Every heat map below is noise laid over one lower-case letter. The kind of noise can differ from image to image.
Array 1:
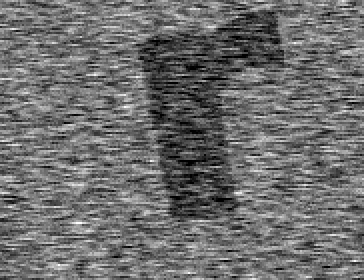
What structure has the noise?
streaked along the rows
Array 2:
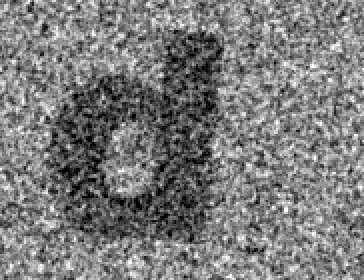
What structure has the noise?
blotchy
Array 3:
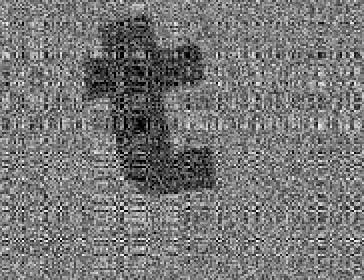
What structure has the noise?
low rank plus noise
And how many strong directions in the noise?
one
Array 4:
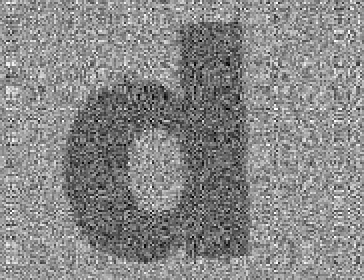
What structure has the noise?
low rank plus noise
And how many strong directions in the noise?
two
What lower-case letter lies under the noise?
d
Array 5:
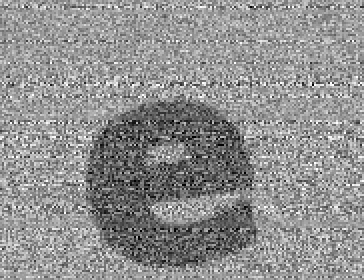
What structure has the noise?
rows of uneven size
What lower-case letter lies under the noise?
e
